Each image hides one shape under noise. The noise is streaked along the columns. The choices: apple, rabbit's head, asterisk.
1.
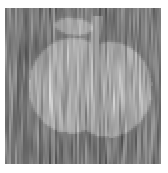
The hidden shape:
apple
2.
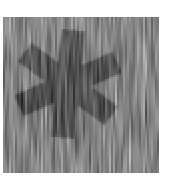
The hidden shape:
asterisk
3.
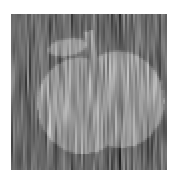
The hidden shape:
apple
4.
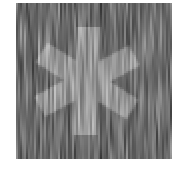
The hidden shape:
asterisk
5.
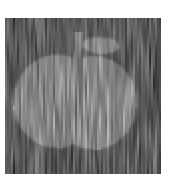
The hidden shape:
apple
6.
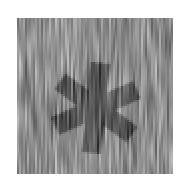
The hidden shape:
asterisk
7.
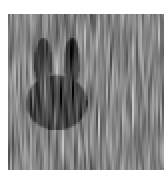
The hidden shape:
rabbit's head
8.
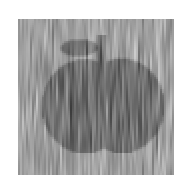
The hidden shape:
apple
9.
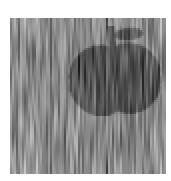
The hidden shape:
apple
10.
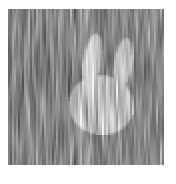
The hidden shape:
rabbit's head
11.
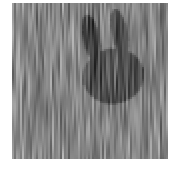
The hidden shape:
rabbit's head
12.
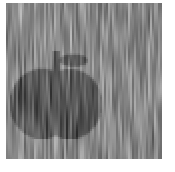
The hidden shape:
apple
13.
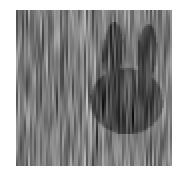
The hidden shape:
rabbit's head
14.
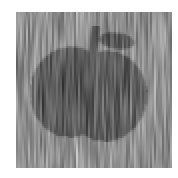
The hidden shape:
apple
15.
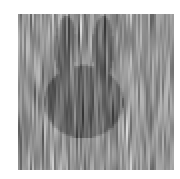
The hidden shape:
rabbit's head
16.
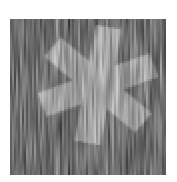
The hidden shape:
asterisk
